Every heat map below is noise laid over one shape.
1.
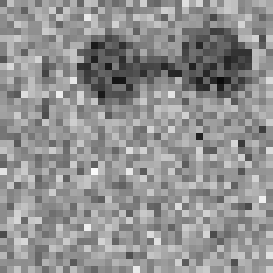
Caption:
dark dumbbell
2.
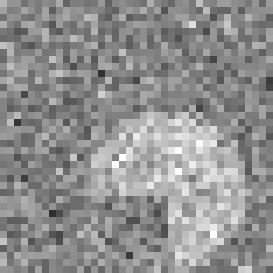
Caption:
light disc with a wedge cut out
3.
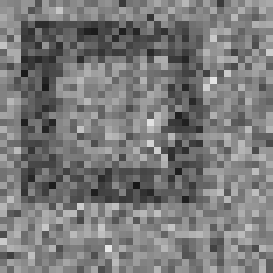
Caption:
dark square frame
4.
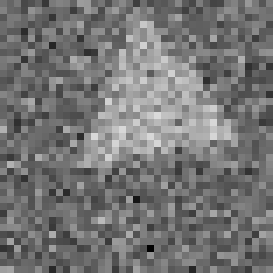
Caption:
light triangle
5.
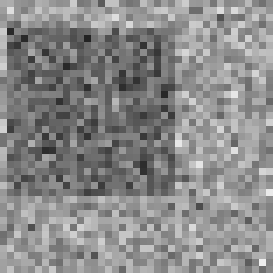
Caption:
dark square
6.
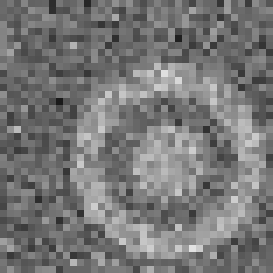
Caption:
light bullseye
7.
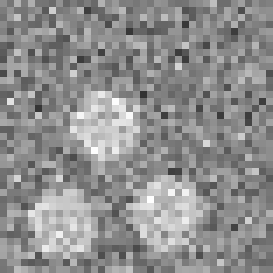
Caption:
light three dots
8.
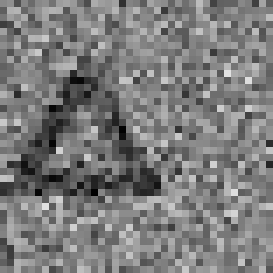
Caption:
dark triangle frame
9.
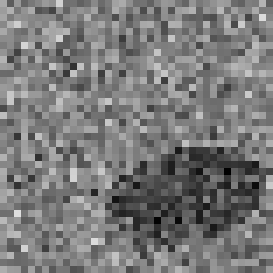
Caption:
dark ellipse
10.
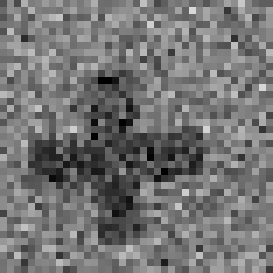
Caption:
dark cross
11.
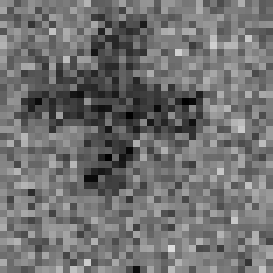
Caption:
dark cross
